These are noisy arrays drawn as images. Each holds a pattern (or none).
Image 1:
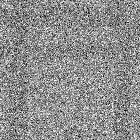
bands of rows crossing bands of columns
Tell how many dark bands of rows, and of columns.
2 and 2
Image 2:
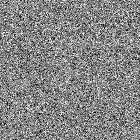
only noise
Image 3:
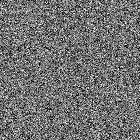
only noise
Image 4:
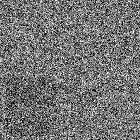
one block
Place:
bottom left
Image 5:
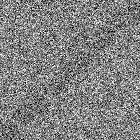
a diagonal band
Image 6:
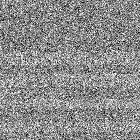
bands of rows
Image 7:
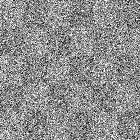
a checkerboard
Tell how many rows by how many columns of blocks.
5 by 6
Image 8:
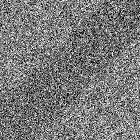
a diagonal band
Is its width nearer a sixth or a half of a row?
a half
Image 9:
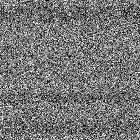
bands of rows
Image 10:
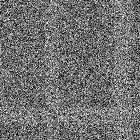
bands of rows crossing bands of columns
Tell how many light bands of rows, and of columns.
1 and 2
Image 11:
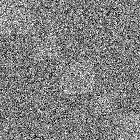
blocks along the diagonal
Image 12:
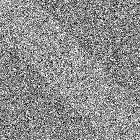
a diagonal band
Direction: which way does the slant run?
top left to bottom right
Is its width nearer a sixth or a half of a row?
a half
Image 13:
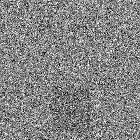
one block
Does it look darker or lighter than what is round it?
darker
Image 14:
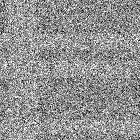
bands of rows crossing bands of columns
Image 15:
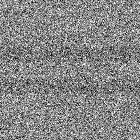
bands of rows
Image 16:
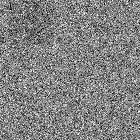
one block
